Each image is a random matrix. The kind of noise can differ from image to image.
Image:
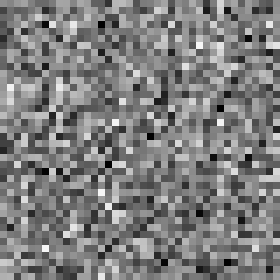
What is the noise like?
low rank plus noise
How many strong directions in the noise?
five to eight
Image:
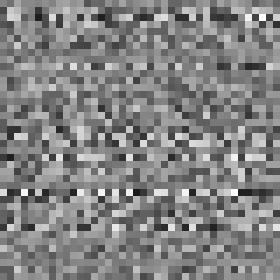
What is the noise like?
rows of uneven size
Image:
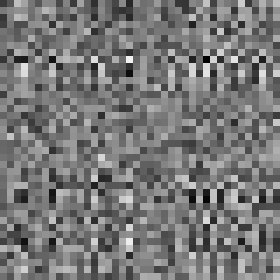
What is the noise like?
low rank plus noise
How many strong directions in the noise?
one
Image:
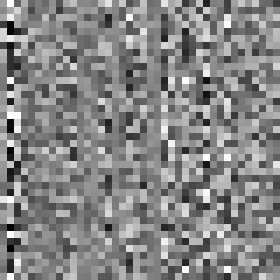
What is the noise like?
columns of uneven size
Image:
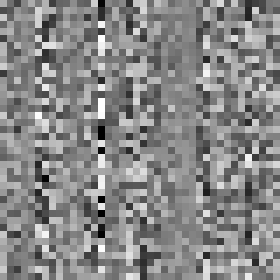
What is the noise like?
columns of uneven size
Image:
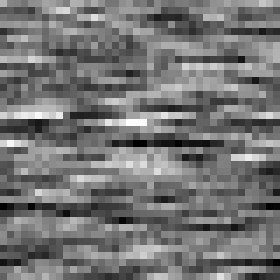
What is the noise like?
streaked along the rows
